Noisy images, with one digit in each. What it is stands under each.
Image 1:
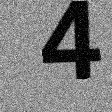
4
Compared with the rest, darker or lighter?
darker
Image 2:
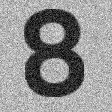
8
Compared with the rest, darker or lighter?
darker
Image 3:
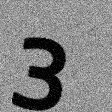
3
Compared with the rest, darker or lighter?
darker
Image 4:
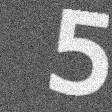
5
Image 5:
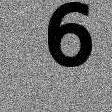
6
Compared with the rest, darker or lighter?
darker
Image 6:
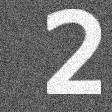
2
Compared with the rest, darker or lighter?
lighter
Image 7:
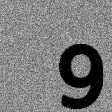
9
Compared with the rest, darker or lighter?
darker
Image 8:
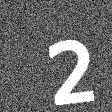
2
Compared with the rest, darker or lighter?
lighter
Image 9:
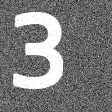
3
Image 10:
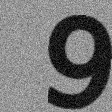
9
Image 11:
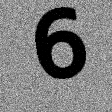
6
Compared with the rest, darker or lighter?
darker
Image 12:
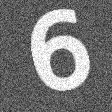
6
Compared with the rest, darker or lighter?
lighter
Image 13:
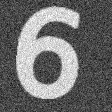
6
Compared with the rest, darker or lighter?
lighter
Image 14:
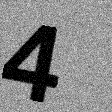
4
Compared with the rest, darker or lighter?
darker
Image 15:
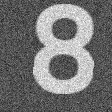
8
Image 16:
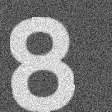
8
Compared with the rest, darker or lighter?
lighter
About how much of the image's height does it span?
nearly all
